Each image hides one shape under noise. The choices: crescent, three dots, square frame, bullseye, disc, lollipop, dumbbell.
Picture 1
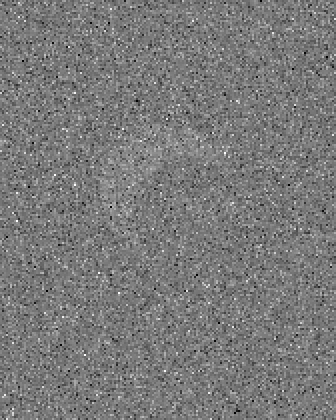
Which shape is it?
crescent
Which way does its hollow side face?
down and right
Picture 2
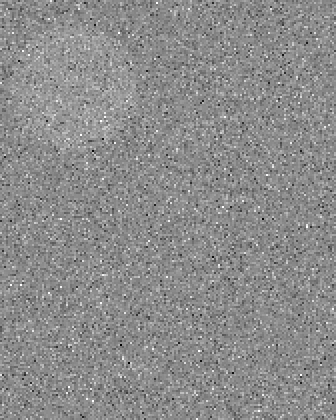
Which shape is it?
disc
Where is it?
top left
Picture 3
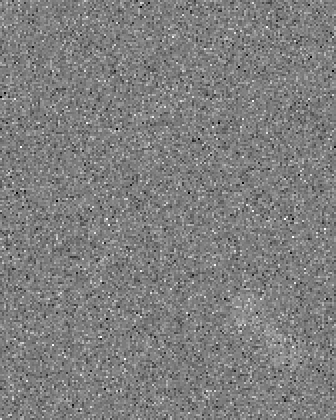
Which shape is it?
dumbbell
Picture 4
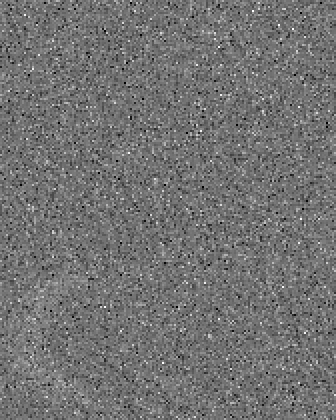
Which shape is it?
crescent
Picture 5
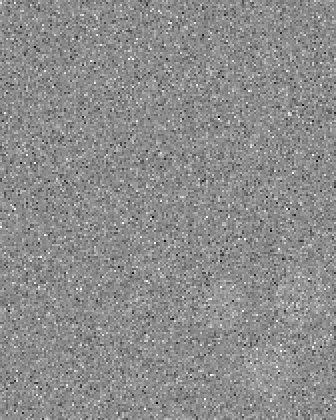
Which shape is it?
three dots
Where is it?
bottom right
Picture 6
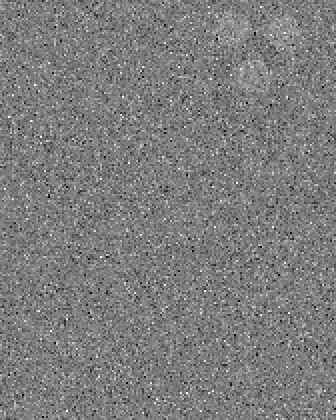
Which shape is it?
three dots
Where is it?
top right
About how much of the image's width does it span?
a quarter
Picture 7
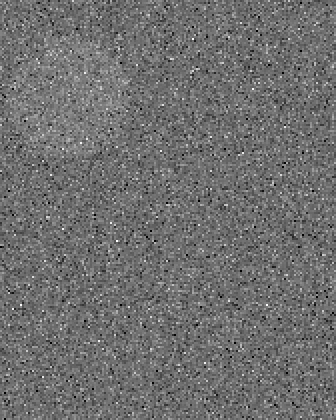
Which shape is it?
disc
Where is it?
top left
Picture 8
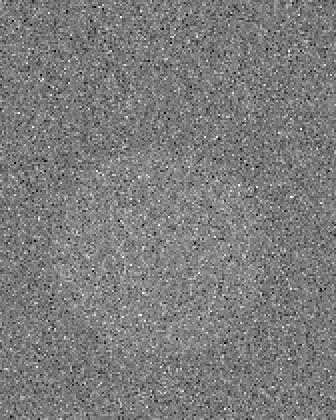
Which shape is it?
disc
